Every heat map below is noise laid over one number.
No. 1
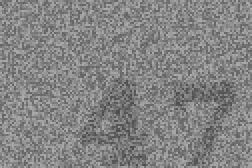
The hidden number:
47
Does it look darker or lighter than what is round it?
darker
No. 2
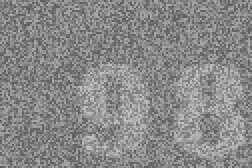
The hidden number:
98
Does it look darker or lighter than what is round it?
lighter
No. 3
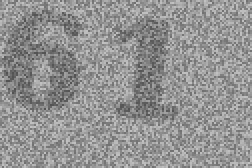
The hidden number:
61
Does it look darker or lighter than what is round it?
darker
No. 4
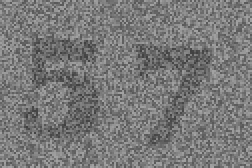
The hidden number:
57
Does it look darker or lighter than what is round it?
darker
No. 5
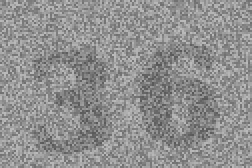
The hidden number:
36
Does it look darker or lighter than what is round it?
darker
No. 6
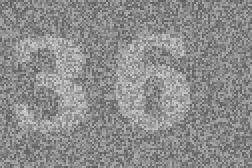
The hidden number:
36
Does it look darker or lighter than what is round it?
lighter
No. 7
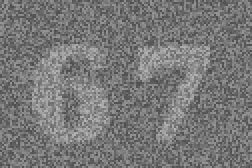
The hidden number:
67
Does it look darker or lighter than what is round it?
lighter
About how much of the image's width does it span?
two thirds
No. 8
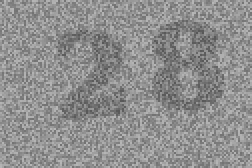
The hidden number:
28
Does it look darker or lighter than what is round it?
darker
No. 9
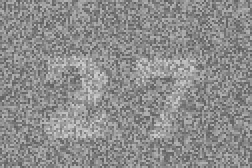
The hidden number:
27
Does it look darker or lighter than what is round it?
lighter
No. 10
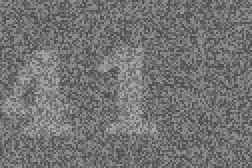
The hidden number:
41
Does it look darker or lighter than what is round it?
lighter
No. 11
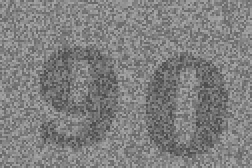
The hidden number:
90
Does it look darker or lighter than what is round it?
darker
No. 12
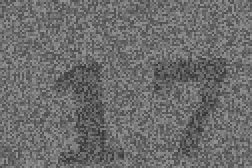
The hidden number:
17
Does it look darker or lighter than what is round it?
darker
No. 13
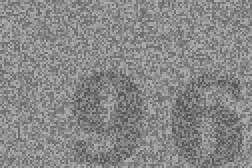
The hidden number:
96
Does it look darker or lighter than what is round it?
darker
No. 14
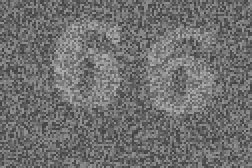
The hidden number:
66
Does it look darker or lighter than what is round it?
lighter
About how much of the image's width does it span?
two thirds
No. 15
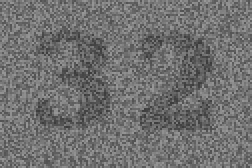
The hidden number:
32
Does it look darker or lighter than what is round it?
darker
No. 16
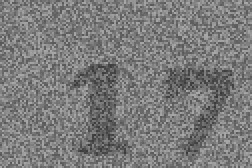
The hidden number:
17
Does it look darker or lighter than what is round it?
darker
